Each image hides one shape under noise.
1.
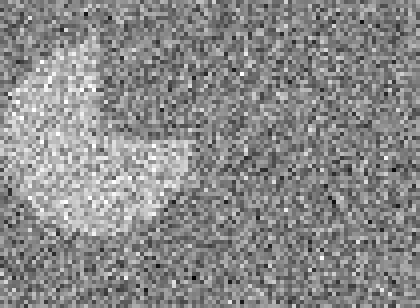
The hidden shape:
disc with a wedge cut out
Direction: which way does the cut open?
up and right
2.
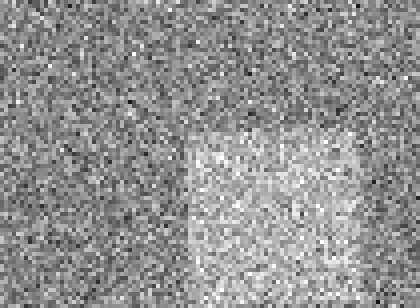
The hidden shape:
square
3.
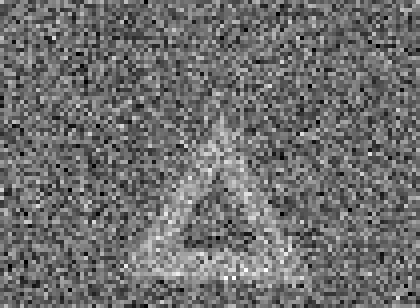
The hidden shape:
triangle frame
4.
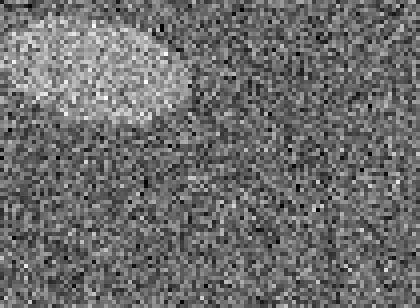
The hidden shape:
ellipse
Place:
top left
